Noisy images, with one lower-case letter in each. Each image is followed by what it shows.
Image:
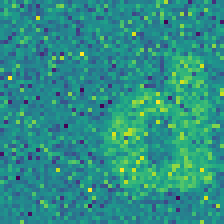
d
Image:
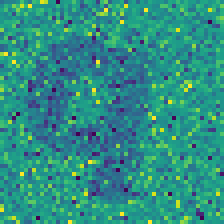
q
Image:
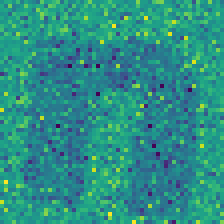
n
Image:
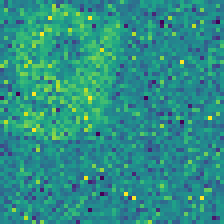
g
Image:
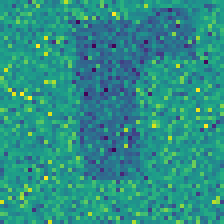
r
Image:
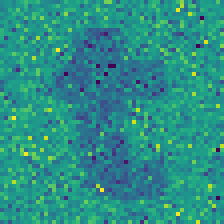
t
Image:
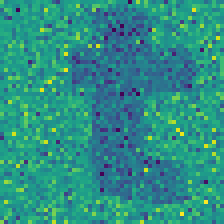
t
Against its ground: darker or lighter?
darker
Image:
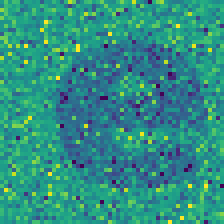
e
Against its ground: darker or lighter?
darker
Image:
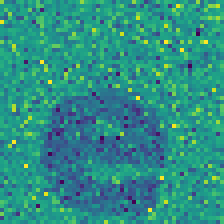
e
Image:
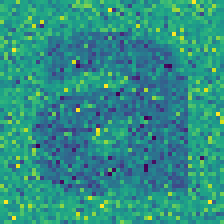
a
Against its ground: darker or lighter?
darker
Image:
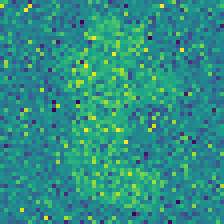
t
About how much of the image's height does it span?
nearly all
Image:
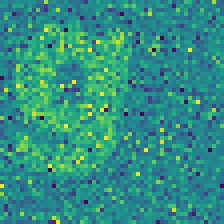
g
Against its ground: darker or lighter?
lighter
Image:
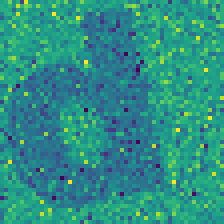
d
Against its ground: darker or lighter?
darker
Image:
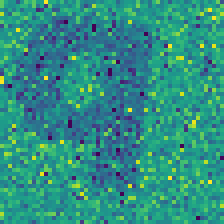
q
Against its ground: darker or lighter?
darker
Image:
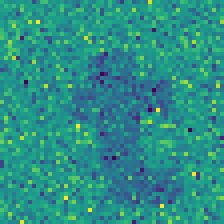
t
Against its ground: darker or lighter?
darker
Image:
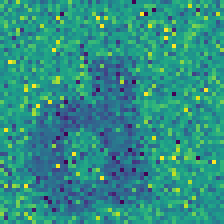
d
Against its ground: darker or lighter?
darker
